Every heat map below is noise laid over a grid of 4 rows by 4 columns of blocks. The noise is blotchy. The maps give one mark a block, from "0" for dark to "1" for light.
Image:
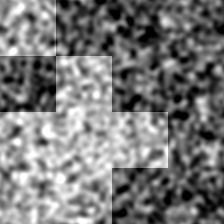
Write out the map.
1000
0100
1110
1100
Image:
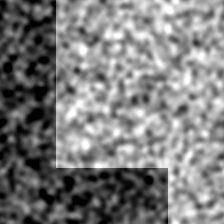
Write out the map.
0111
0111
0111
0001
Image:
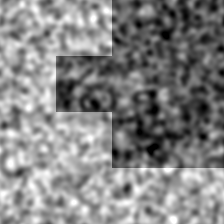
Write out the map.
1100
1000
1100
1111
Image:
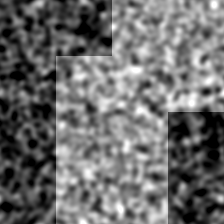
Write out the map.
0011
0111
0110
0110
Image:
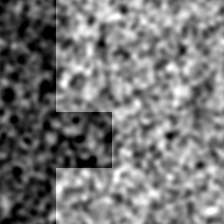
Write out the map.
0111
0111
0011
0111
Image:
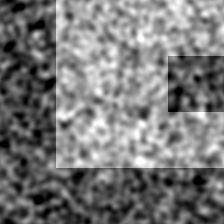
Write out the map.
0111
0110
0111
0000
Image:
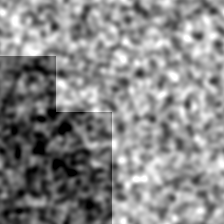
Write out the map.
1111
0111
0011
0011
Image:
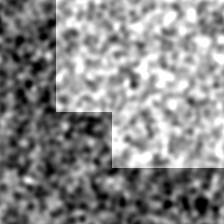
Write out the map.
0111
0111
0011
0000
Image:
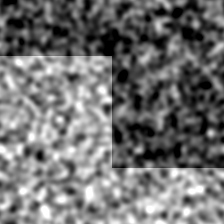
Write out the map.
0000
1100
1100
1111
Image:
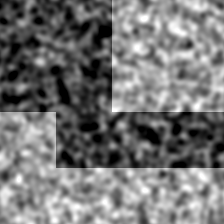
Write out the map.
0011
0011
1000
1111
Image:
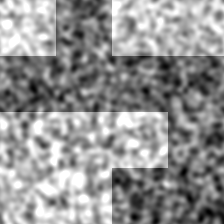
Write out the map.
1011
0000
1110
1100
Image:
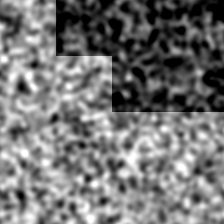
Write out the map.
1000
1100
1111
1111
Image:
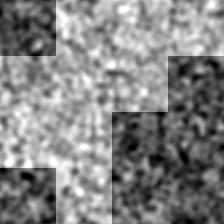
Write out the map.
0111
1110
1100
0100
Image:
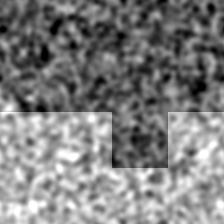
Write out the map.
0000
0000
1101
1111
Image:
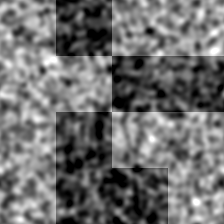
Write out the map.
1011
1100
1011
1001
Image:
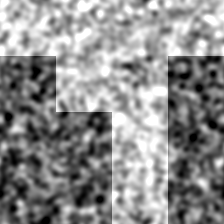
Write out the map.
1111
0110
0010
0010
